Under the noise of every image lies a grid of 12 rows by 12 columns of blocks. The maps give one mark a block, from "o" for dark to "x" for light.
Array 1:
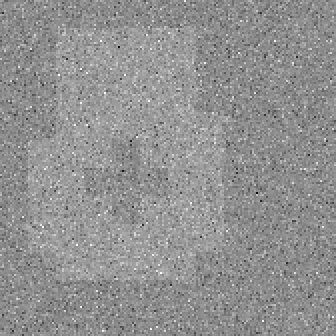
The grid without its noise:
o o o o o o o o o o o o
o o x x x x x o o o o o
o o x x x x x o o o o o
o o x x x x x o o o o o
o o x x x x x x o o o o
o x x x o x x x o o o o
o x x o o o x x o o o o
o x x x o x x x o o o o
o x x x x x x x o o o o
o o x x x x x o o o o o
o o o o o o o o o o o o
o o o o o o o o o o o o
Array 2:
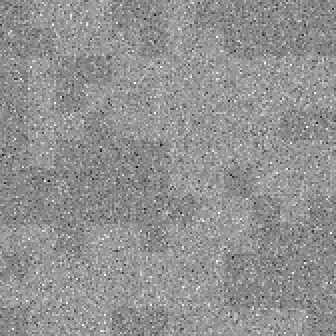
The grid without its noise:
o x x x o o x o o o o o
o o x x x o x x o o o o
o x o o x x x x x x x x
o x o x x x x x x x x x
o x x o x x x x x x o o
o x o o o o x x x x x x
o o o o o o x x o x x x
o o o o o o o x x o x o
x x o x x o x x x o o o
o x x x x x x x o o o o
x x x x x x x x o o o o
o x x x o o x x x x x o
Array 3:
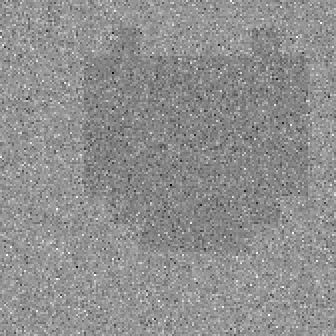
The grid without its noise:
x x x x x x x x x x x x
x x x x o x x x x o x x
x x x o o o o o o o o x
x x x o o o o o o o o x
x x x o o o o o o o o x
x x x o o o o o o o o x
x x x o o o o o o o o x
x x x x o o o o o o x x
x x x x x o o o o x x x
x x x x x x x x x x x x
x x x x x x x x x x x x
x x x x x x x x x x x x
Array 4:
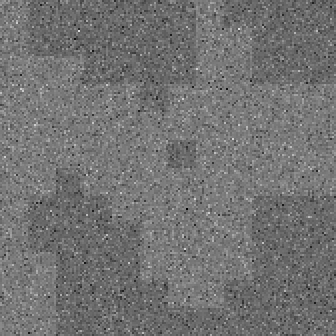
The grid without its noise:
x o o o o o o x o o o o
x o o o o o o x x o o o
x x x o o o o x x o o o
x x x x x o x x x x x x
x x x x x x x x x x x x
x x x x x x o x x x x x
x x o x x x x x x x x x
x o o o x x x x x o o o
x o o o o x x x x o o o
x x o o o x x x x o o o
x x o o o o x x o o o o
x x o o o o o o o o o o
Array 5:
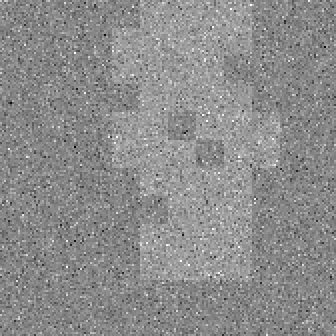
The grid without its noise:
o o o o o x x x x o o o
o o o o x x x x x o o o
o o o o x x x x o o o o
o o o o o x x x x o o o
o o o o x x o x x x o o
o o o o x x x o x x o o
o o o o o x x x x o o o
o o o o o o x x x o o o
o o o o o x x x x o o o
o o o o o x x x x o o o
o o o o o o o o o o o o
o o o o o o o o o o o o
